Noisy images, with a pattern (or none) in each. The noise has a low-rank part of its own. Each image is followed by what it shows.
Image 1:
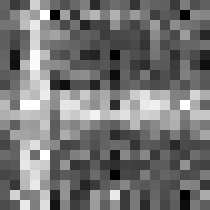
bands of rows crossing bands of columns
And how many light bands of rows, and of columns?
1 and 1
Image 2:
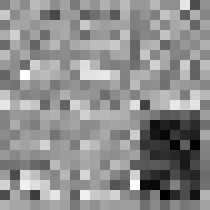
one block
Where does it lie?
bottom right
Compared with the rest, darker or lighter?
darker
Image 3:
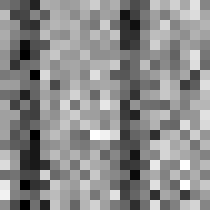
bands of columns
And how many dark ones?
2
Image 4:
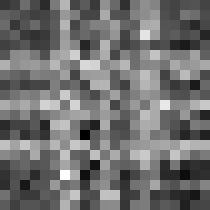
bands of rows crossing bands of columns
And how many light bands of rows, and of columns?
3 and 3
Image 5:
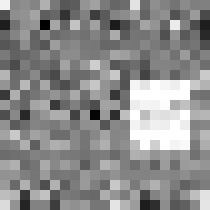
one block
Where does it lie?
middle right
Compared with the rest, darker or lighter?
lighter
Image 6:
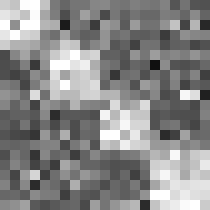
blocks along the diagonal
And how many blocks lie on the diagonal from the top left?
4
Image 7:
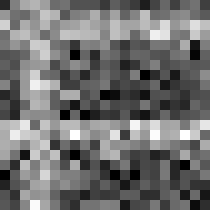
bands of rows crossing bands of columns
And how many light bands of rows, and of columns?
2 and 1
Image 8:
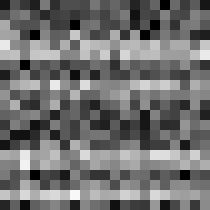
bands of rows
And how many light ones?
4
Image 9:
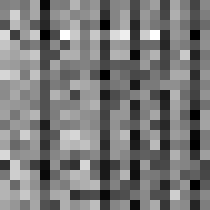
bands of columns
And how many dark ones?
5
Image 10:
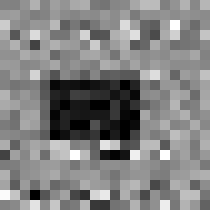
one block
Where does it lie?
centre
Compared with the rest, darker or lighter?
darker
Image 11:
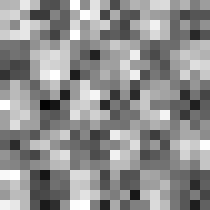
a checkerboard
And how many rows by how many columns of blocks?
5 by 6
